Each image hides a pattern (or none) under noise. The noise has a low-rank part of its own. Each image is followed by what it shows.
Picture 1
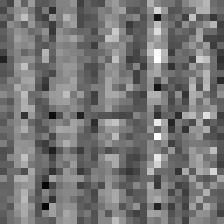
vertical stripes
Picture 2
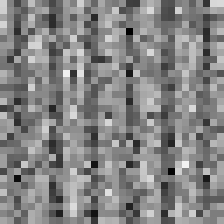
vertical stripes
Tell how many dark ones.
6
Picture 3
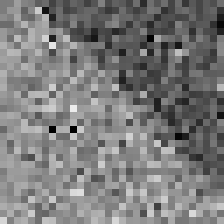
a sharp edge
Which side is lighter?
bottom left
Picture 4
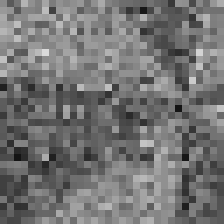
spokes from one point
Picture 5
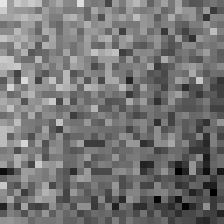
a smooth slope
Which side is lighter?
top left
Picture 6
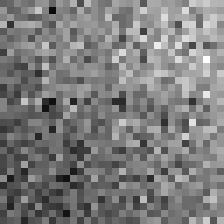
a smooth slope
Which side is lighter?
top right
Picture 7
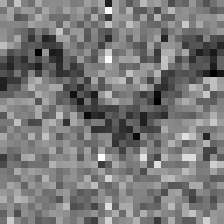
a wavy band
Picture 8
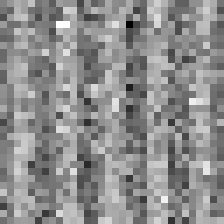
vertical stripes
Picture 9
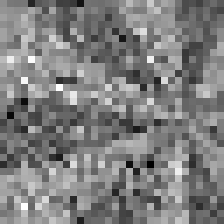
spokes from one point
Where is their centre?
middle right
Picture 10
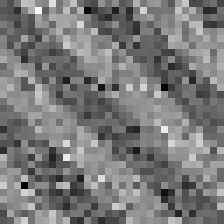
diagonal stripes
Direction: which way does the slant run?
top left to bottom right
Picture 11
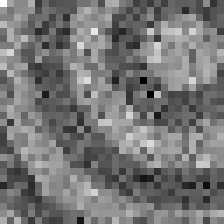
rings round one point
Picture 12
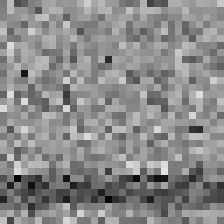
one horizontal stripe
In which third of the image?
bottom
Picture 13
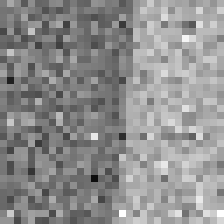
a sharp edge
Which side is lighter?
right
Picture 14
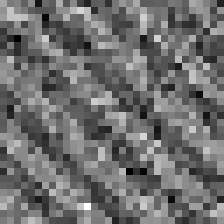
diagonal stripes
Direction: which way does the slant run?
top left to bottom right
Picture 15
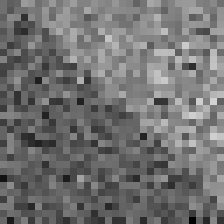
a sharp edge
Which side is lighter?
top right
